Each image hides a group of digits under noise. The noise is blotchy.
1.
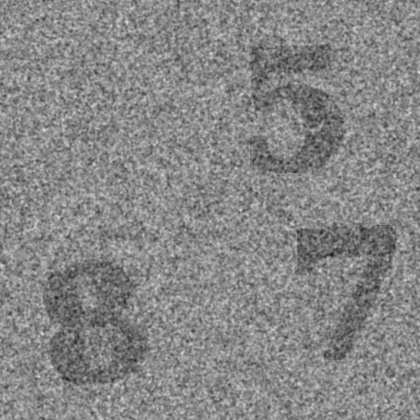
top right: dark 5; bottom left: dark 8; bottom right: dark 7
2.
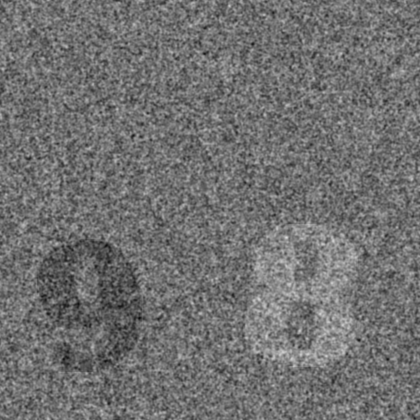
bottom left: dark 9; bottom right: light 8
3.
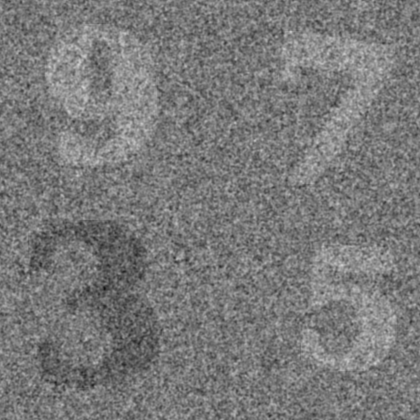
top left: light 9; top right: light 7; bottom left: dark 3; bottom right: light 5
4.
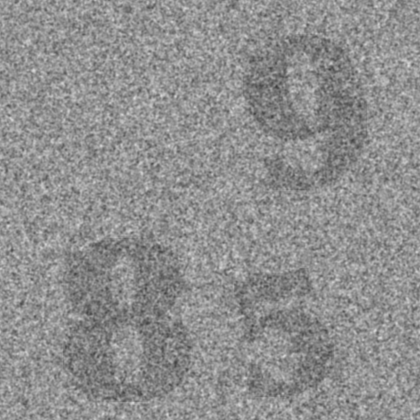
top right: dark 9; bottom left: dark 8; bottom right: dark 5
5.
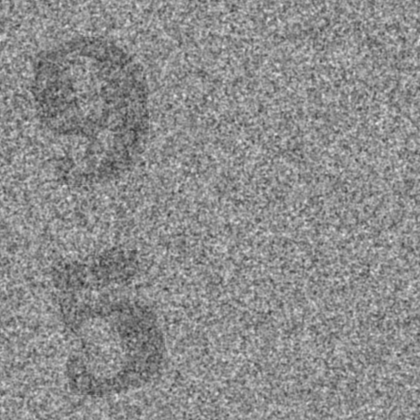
top left: dark 9; bottom left: dark 5
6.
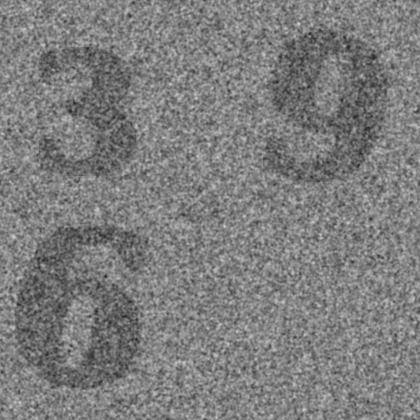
top left: dark 3; top right: dark 9; bottom left: dark 6
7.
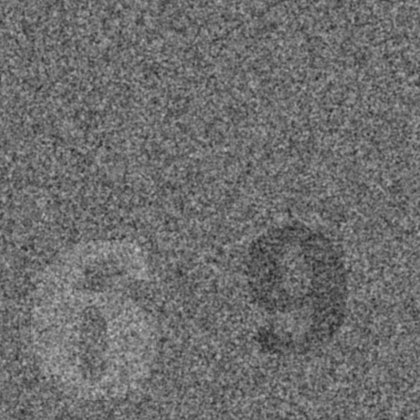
bottom left: light 6; bottom right: dark 9
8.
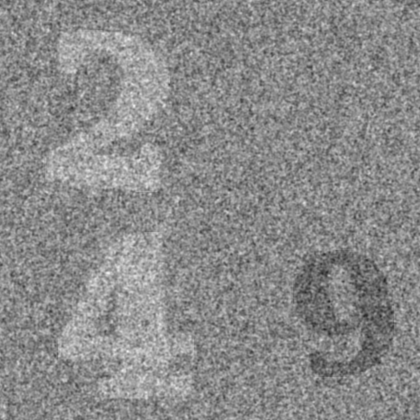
top left: light 2; bottom left: light 4; bottom right: dark 9
